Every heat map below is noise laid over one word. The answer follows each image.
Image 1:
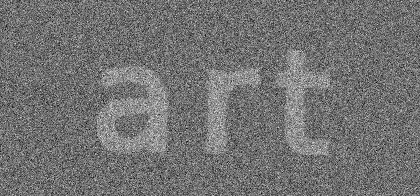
art
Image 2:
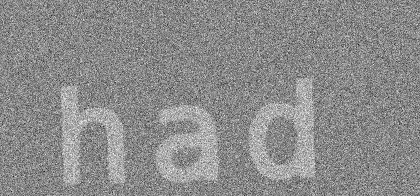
had
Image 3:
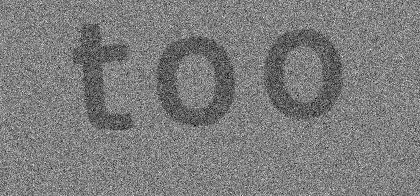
too
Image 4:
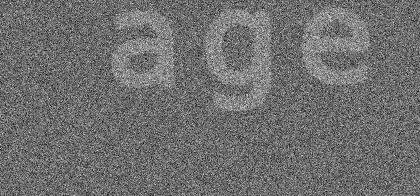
age
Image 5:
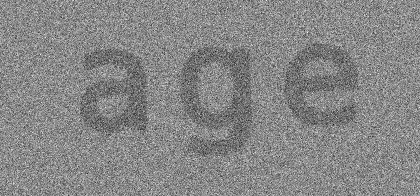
age
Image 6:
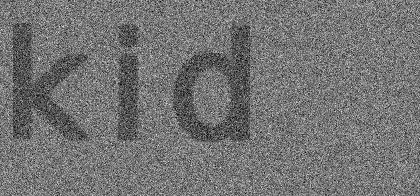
kid
